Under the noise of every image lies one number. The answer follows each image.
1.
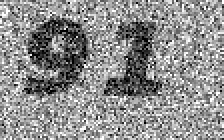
91
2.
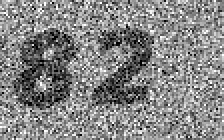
82
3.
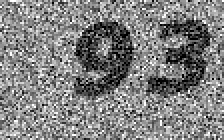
93
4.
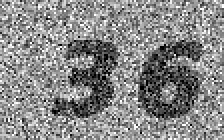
36
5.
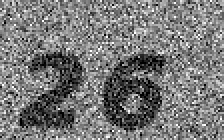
26
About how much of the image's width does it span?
two thirds
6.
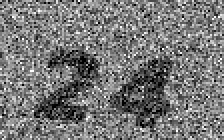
24
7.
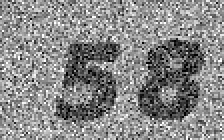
58
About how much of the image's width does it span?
two thirds
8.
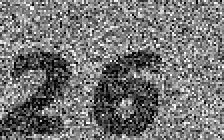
26
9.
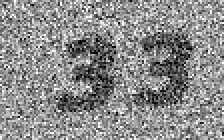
33
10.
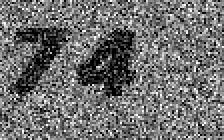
74
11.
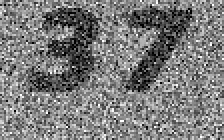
37
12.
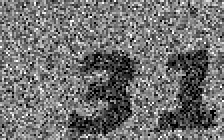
31
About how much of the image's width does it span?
two thirds
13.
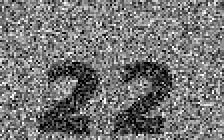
22
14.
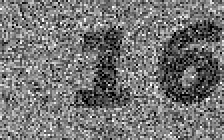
16
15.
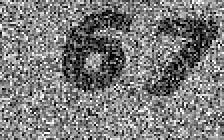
67
